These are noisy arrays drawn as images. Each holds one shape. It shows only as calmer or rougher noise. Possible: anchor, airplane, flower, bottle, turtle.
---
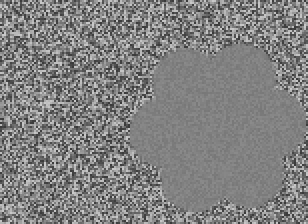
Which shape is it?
flower
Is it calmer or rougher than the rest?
calmer
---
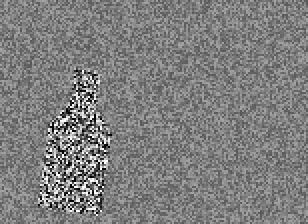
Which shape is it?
bottle
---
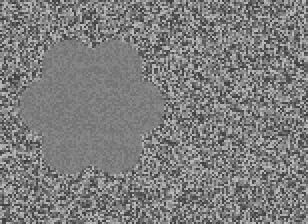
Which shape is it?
flower
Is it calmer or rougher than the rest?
calmer
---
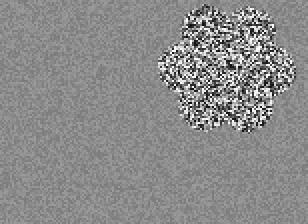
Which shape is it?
flower
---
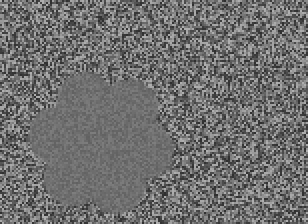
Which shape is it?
flower
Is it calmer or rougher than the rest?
calmer
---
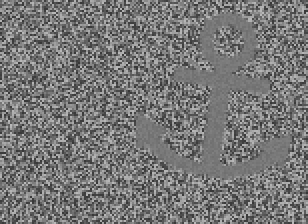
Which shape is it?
anchor
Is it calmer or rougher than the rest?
calmer
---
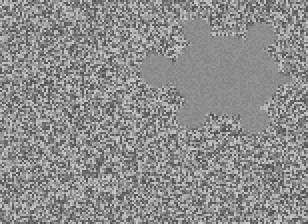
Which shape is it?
turtle
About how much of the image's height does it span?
half
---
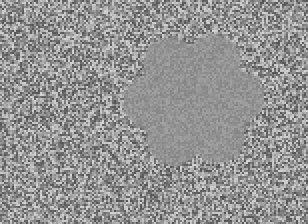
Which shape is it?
flower
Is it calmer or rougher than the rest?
calmer
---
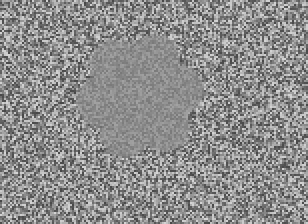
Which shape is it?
flower
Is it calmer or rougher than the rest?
calmer
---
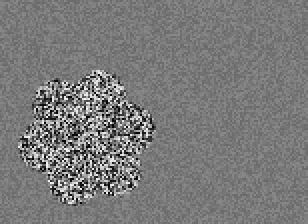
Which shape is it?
flower
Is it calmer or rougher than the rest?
rougher
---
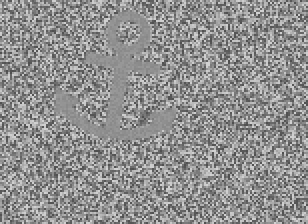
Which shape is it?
anchor
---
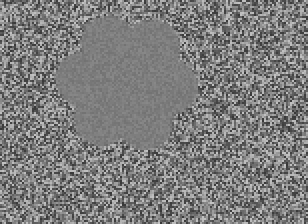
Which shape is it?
flower
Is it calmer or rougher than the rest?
calmer
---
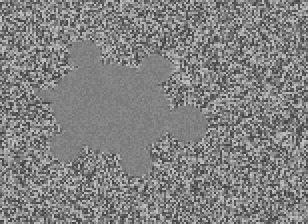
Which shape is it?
turtle
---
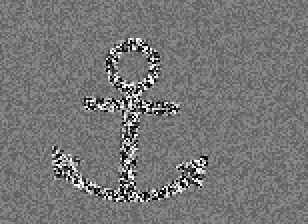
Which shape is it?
anchor
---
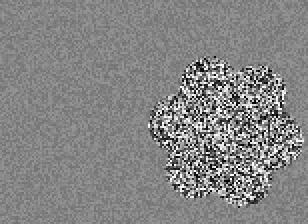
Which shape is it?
flower
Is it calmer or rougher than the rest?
rougher
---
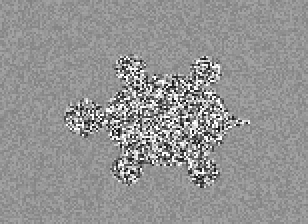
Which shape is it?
turtle
